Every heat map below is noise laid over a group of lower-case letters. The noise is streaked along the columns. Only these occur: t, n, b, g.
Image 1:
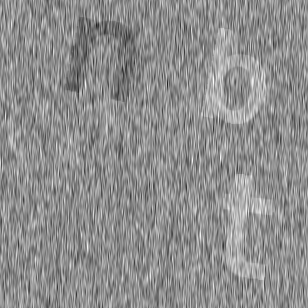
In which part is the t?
bottom right
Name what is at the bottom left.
nothing
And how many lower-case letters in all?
3
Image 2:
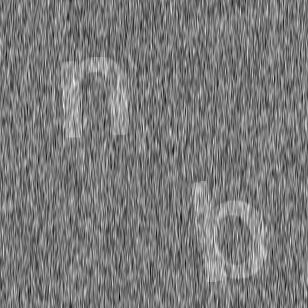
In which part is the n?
top left
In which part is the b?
bottom right
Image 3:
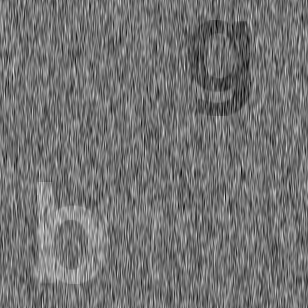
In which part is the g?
top right
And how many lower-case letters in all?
2
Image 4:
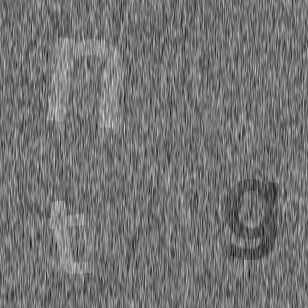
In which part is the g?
bottom right
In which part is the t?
bottom left
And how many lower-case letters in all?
3
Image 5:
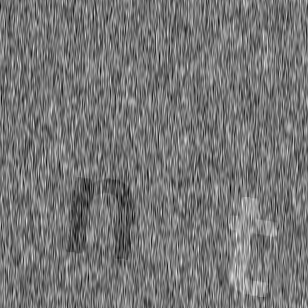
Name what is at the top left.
nothing
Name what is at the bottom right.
t
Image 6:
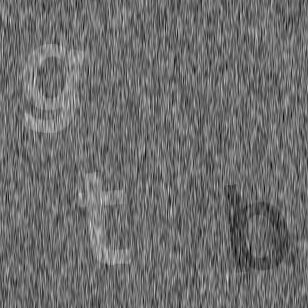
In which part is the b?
bottom right
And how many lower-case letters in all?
3
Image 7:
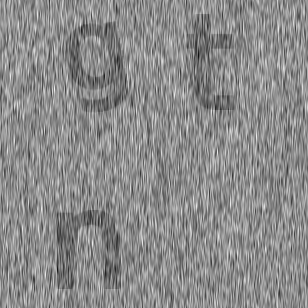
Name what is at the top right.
t
